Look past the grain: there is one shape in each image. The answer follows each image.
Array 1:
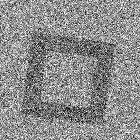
square frame
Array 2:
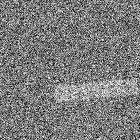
bar
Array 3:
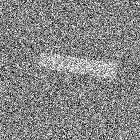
bar
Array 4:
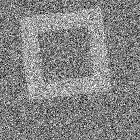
square frame
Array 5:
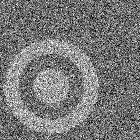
bullseye
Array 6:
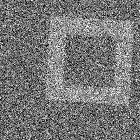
square frame
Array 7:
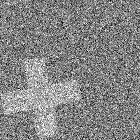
cross
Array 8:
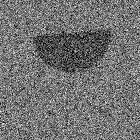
half disc
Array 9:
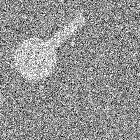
lollipop
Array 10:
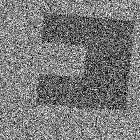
square with a notch
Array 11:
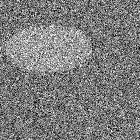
ellipse
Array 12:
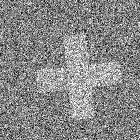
cross
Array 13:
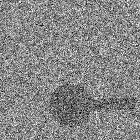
lollipop
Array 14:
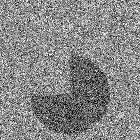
disc with a wedge cut out
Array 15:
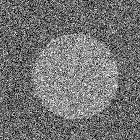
disc
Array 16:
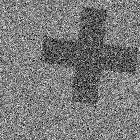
cross
